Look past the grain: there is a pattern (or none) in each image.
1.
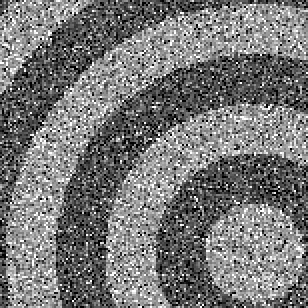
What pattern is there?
rings round one point
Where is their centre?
bottom right
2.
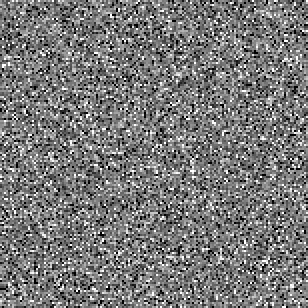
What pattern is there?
only noise
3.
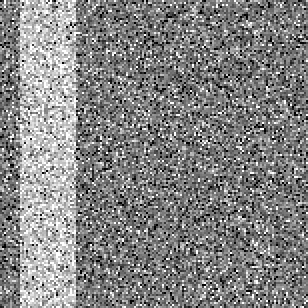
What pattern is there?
one vertical stripe
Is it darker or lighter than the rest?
lighter
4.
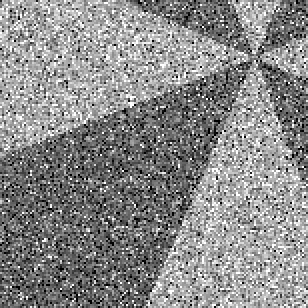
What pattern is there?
spokes from one point
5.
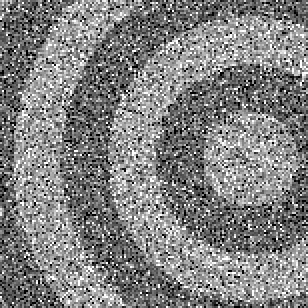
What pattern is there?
rings round one point
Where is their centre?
middle right
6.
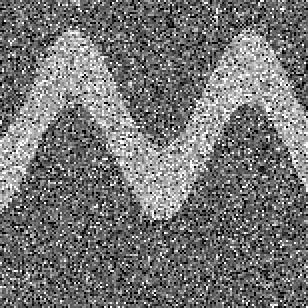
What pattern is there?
a wavy band
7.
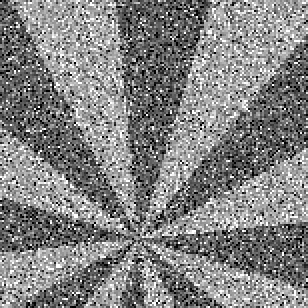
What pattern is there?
spokes from one point
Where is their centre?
bottom middle
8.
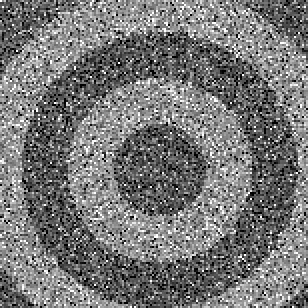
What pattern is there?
rings round one point
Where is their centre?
centre
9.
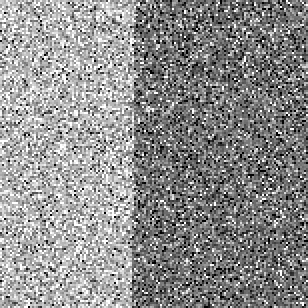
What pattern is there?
a sharp edge
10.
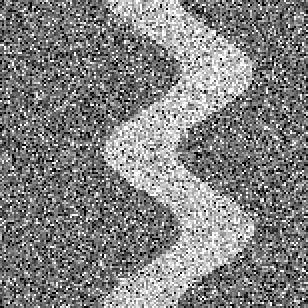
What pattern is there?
a wavy band
